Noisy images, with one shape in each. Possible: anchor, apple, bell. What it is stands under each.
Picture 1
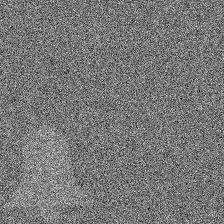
light bell, bottom left
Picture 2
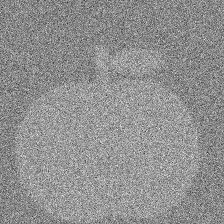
light apple
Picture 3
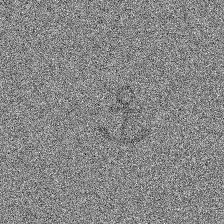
dark anchor, centre
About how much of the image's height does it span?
a quarter
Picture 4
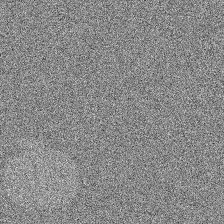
light apple, bottom left
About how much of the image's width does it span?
a third
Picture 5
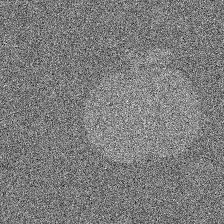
light apple
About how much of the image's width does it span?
half
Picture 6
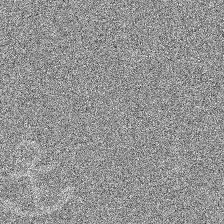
light anchor, bottom left
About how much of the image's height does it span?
a third
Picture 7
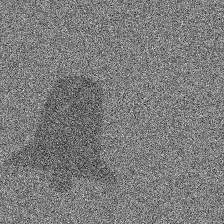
dark bell
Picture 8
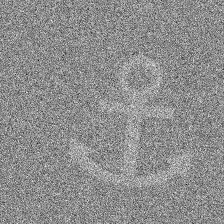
light anchor
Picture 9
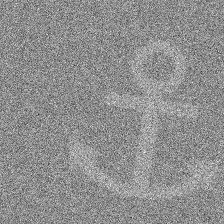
light anchor
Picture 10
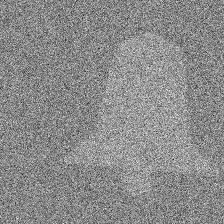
light bell
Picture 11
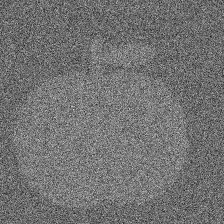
light apple
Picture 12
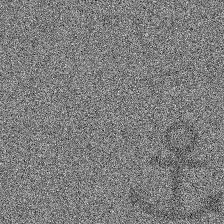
dark anchor, bottom right
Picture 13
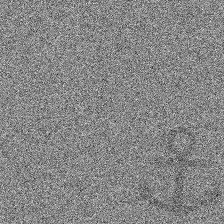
dark anchor, bottom right
